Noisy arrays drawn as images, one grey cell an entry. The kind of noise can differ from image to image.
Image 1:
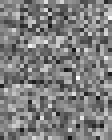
low rank plus noise
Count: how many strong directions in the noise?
three or four
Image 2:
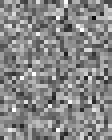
low rank plus noise
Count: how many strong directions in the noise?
five to eight
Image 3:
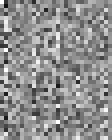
columns of uneven size
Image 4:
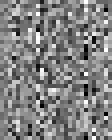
columns of uneven size
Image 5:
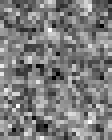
blotchy
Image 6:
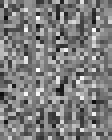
columns of uneven size
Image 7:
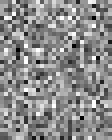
low rank plus noise
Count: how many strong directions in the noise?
three or four
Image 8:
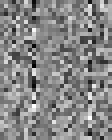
columns of uneven size
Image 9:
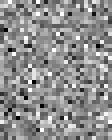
heavy tails
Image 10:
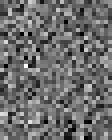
low rank plus noise
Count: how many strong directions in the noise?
one
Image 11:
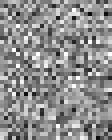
low rank plus noise
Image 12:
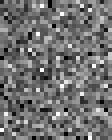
heavy tails
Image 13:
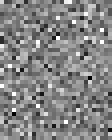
heavy tails
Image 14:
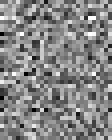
low rank plus noise
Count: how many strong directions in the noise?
three or four
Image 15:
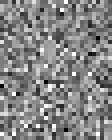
independent entries
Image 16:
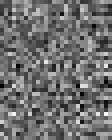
low rank plus noise
